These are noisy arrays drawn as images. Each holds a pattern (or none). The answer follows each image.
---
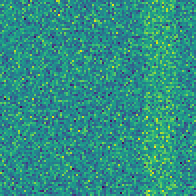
one band of columns
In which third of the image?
right
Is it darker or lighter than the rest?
lighter
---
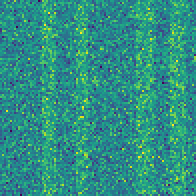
bands of columns
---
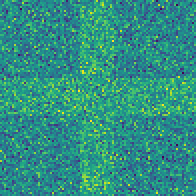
bands of rows crossing bands of columns
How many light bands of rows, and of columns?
1 and 1
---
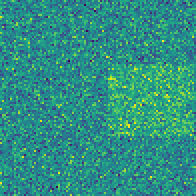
one block
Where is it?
middle right
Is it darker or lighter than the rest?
lighter
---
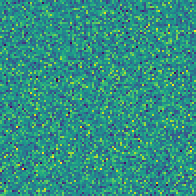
only noise
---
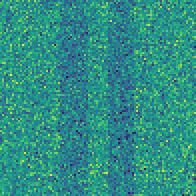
bands of columns
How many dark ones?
2
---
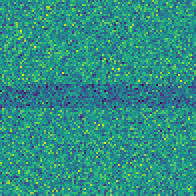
one band of rows
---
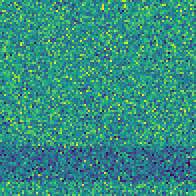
one band of rows
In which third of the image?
bottom
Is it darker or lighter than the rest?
darker
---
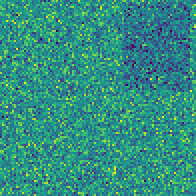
one block
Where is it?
top right
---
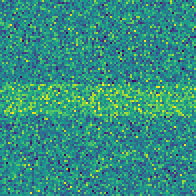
one band of rows
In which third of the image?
middle
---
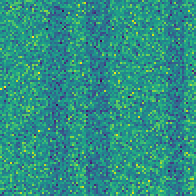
bands of columns
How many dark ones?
3
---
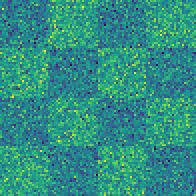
a checkerboard
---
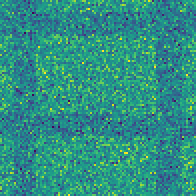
bands of rows crossing bands of columns
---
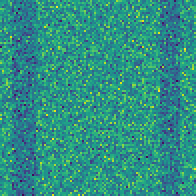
bands of columns
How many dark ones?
2
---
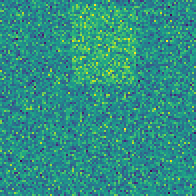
one block
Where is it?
top middle
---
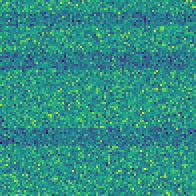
bands of rows
